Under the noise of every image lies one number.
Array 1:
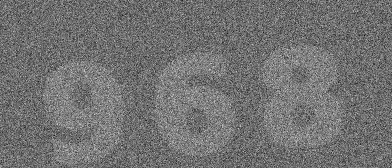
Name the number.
968
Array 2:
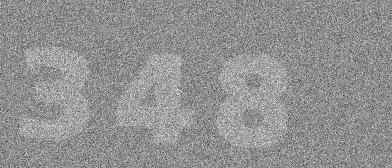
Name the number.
348
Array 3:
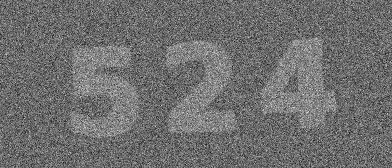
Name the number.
524
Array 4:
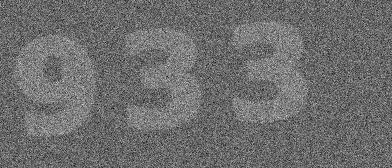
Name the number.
933
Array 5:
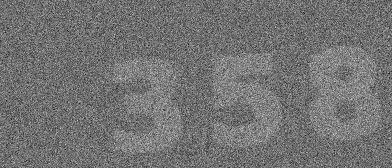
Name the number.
358
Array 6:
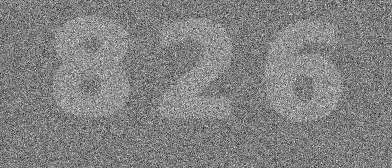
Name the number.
826
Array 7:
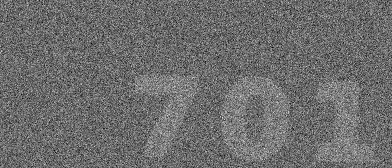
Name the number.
701
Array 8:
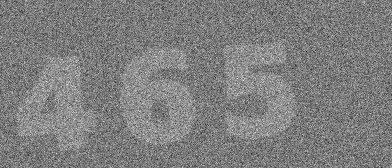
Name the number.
465
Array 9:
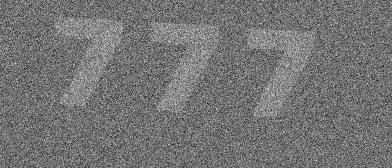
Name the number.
777
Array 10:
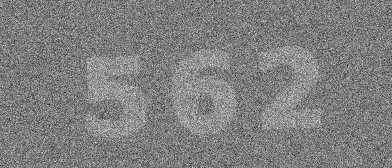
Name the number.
562
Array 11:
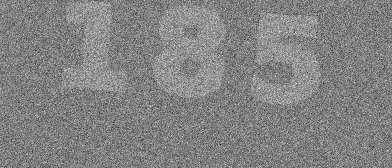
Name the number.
185
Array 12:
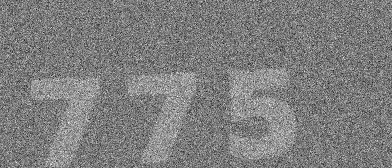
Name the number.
775
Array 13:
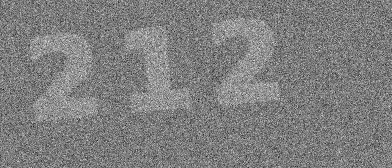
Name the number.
212
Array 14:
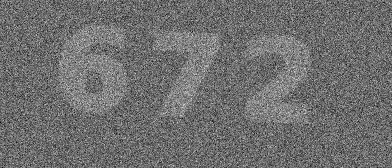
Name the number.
672
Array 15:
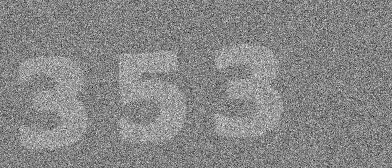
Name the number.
353
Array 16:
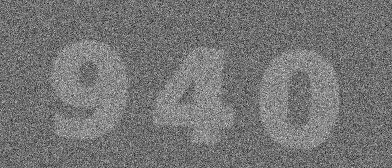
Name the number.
940
